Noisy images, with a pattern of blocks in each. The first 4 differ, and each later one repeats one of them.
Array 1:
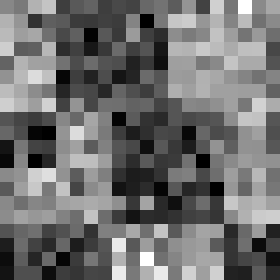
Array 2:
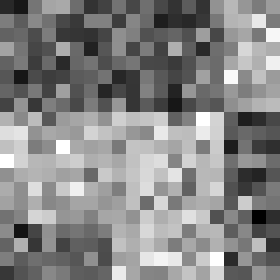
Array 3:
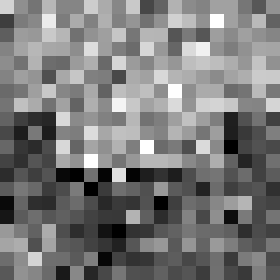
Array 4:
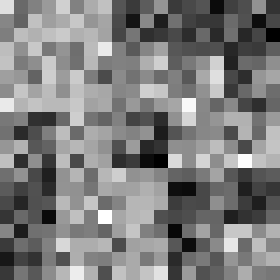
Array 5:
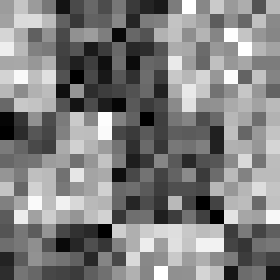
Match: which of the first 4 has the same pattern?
1
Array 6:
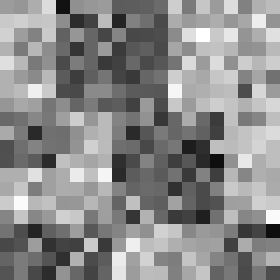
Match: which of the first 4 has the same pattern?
1
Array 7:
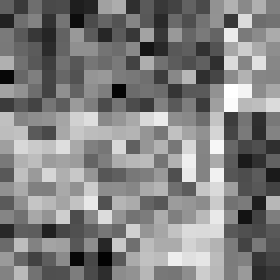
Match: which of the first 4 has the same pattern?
2
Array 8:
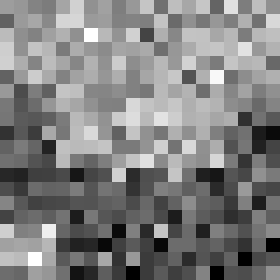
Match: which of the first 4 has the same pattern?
3
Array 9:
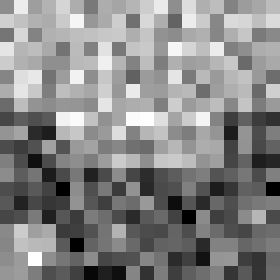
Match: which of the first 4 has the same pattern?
3
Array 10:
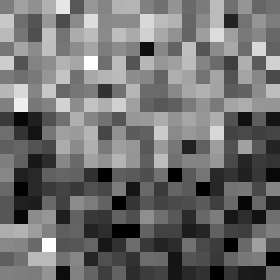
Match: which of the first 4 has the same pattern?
3
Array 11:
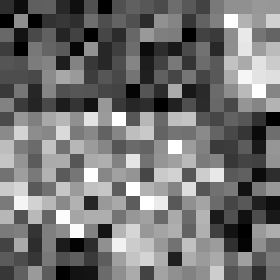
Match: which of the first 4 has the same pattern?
2
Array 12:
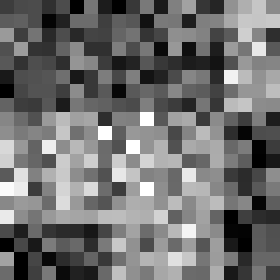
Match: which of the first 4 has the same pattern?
2
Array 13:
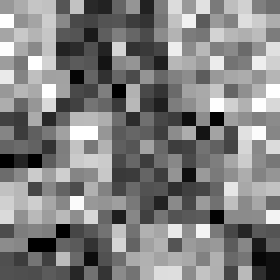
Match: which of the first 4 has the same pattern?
1
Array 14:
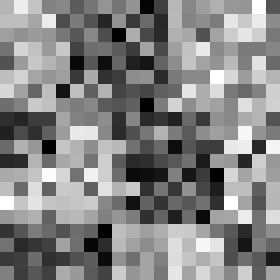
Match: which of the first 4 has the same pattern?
1
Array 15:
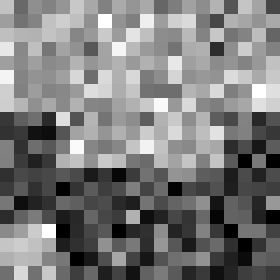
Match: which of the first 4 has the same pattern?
3
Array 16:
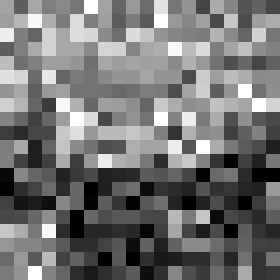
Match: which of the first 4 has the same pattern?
3
